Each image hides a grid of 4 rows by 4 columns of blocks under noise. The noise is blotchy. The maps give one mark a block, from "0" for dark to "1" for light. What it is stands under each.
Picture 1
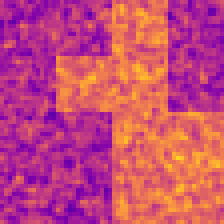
0010
0110
0011
0011
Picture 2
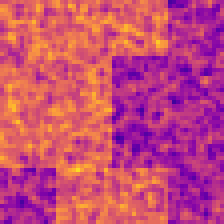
1110
1100
1100
0110
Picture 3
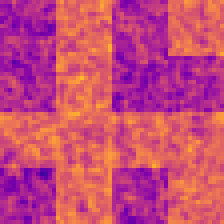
0101
0100
1111
0101
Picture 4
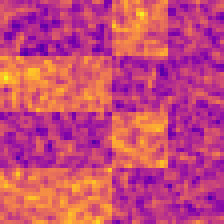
0010
1100
0010
1100
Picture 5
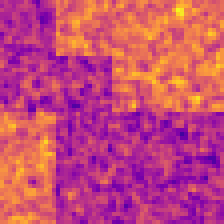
0111
0011
1000
1000
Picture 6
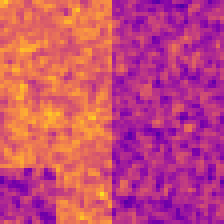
1100
1100
1100
0100
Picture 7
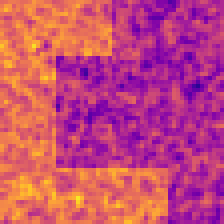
1100
1000
1000
1110
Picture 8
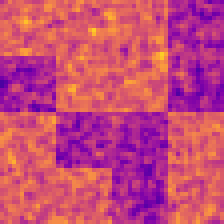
1110
0110
1001
1101
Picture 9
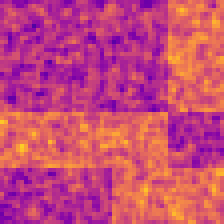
0001
0001
1110
0011
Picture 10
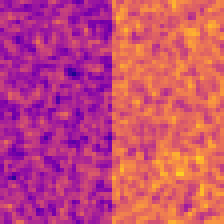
0011
0011
0011
0011
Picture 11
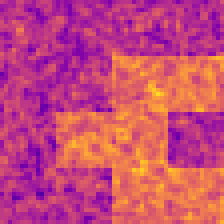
0000
0011
0110
0011
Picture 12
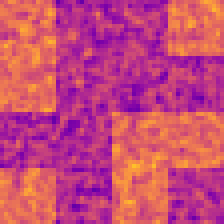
1001
1000
0011
1010
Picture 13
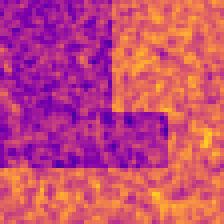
0011
0011
0001
1111
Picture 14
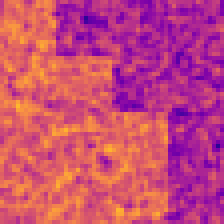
1000
1100
1110
1110
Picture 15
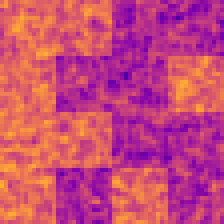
1100
1001
1100
1010
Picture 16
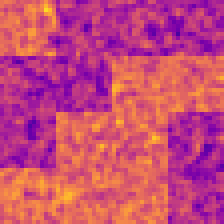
1000
0011
0110
1110
